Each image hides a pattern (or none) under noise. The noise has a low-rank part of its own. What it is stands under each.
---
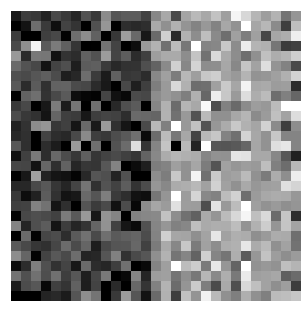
a sharp edge
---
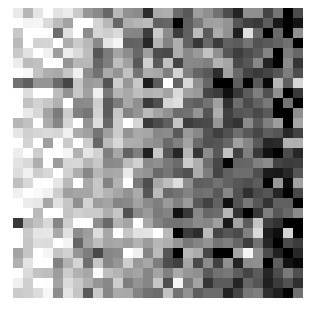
a smooth slope
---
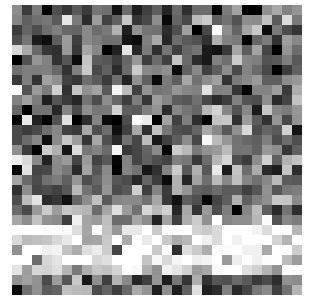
one horizontal stripe
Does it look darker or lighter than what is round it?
lighter
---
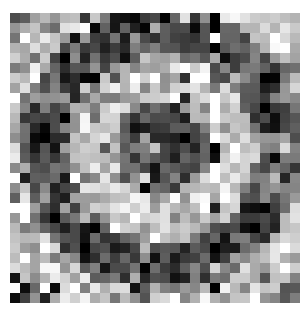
rings round one point
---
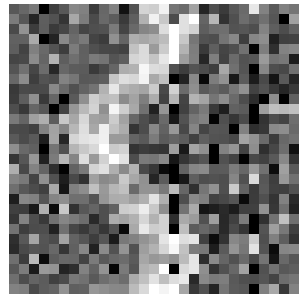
a wavy band
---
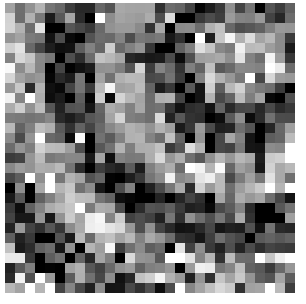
rings round one point
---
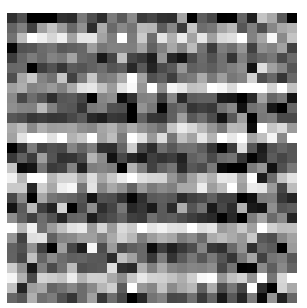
horizontal stripes
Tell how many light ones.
6
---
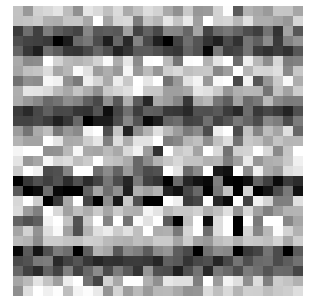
horizontal stripes
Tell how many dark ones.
4
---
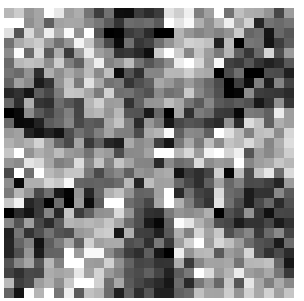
spokes from one point
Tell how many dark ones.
6
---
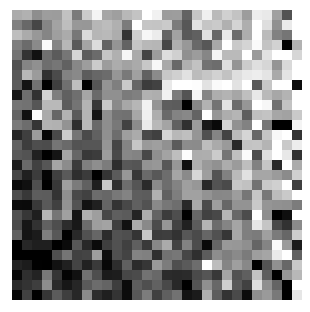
a smooth slope
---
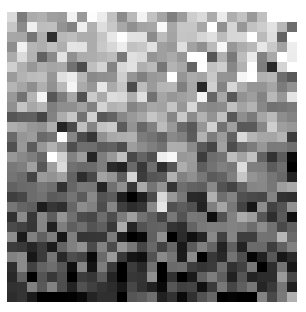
a smooth slope
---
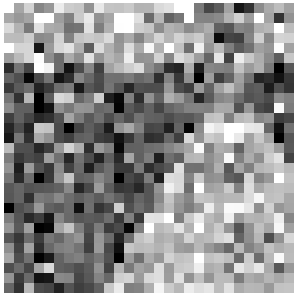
spokes from one point
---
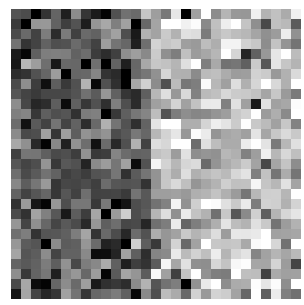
a sharp edge
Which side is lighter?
right
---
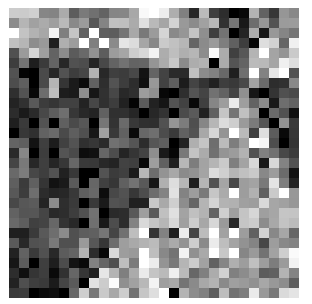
spokes from one point
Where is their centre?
top right
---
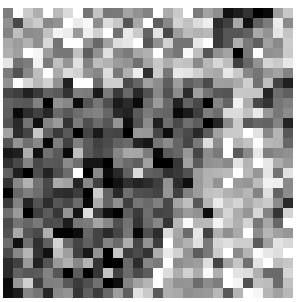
spokes from one point
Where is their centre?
top right
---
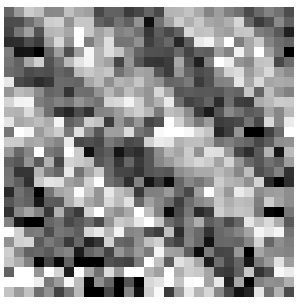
diagonal stripes
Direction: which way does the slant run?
top left to bottom right
